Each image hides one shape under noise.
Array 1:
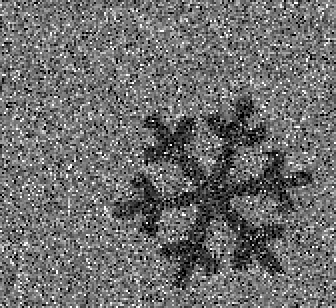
dark snowflake
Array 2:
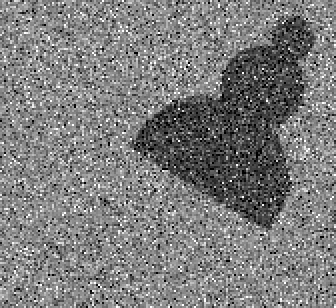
dark chess pawn
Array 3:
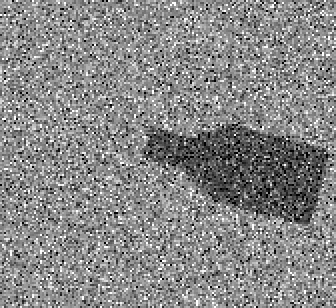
dark bottle
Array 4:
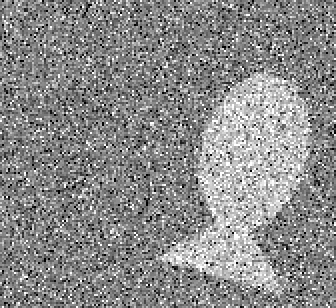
light fish
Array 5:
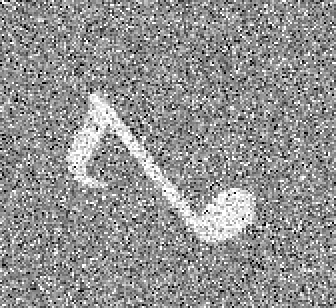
light musical note
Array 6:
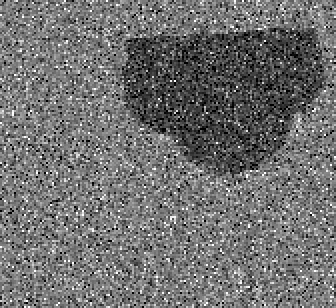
dark cloud
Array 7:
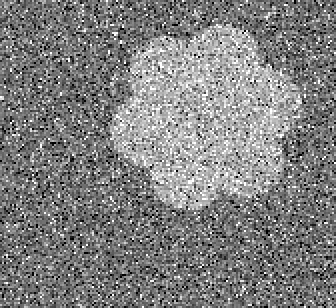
light flower
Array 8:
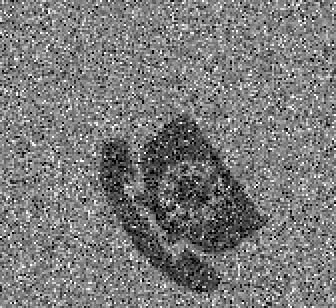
dark telephone
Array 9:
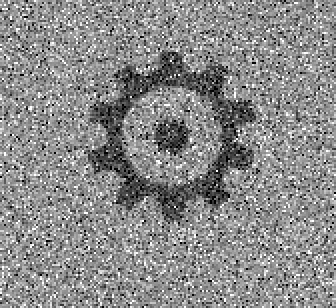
dark gear
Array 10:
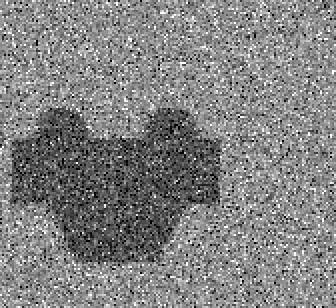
dark car
